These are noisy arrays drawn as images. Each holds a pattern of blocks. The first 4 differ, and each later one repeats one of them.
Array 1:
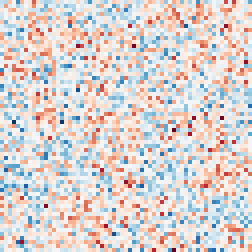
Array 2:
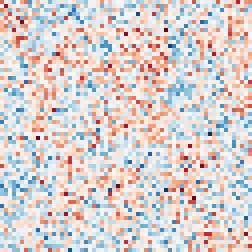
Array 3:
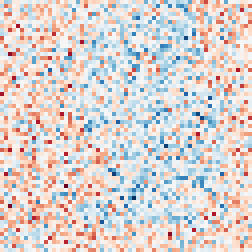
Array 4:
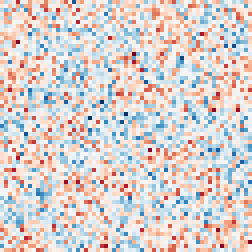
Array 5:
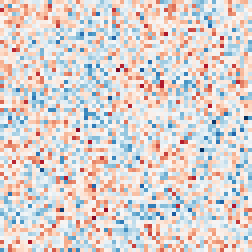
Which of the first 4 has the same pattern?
4
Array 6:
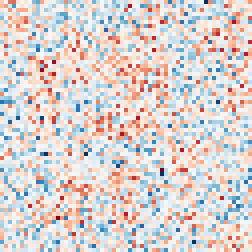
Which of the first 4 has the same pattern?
2
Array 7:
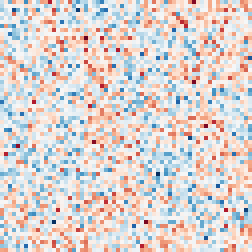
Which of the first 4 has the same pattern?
1
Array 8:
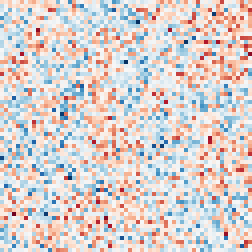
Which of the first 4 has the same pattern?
1
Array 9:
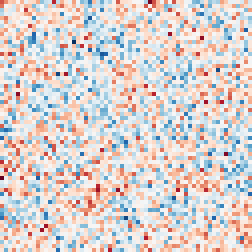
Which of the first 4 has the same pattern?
4
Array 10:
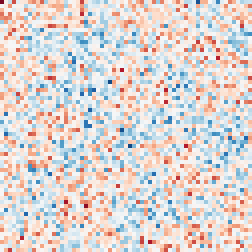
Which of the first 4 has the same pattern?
4
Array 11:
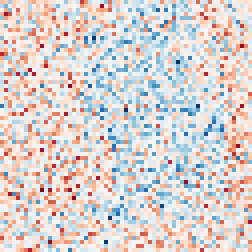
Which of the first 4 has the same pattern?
3
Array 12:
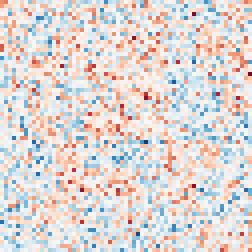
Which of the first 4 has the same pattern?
2
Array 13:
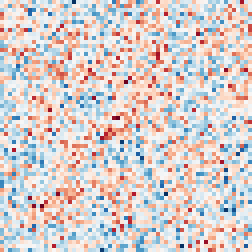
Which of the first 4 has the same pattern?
2
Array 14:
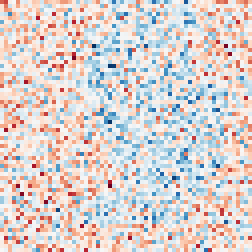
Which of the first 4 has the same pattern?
3
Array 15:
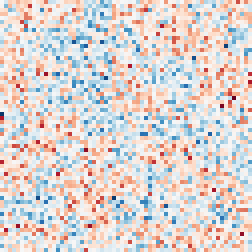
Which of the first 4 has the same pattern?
4
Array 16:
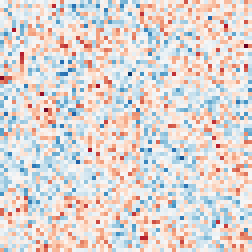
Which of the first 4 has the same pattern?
1
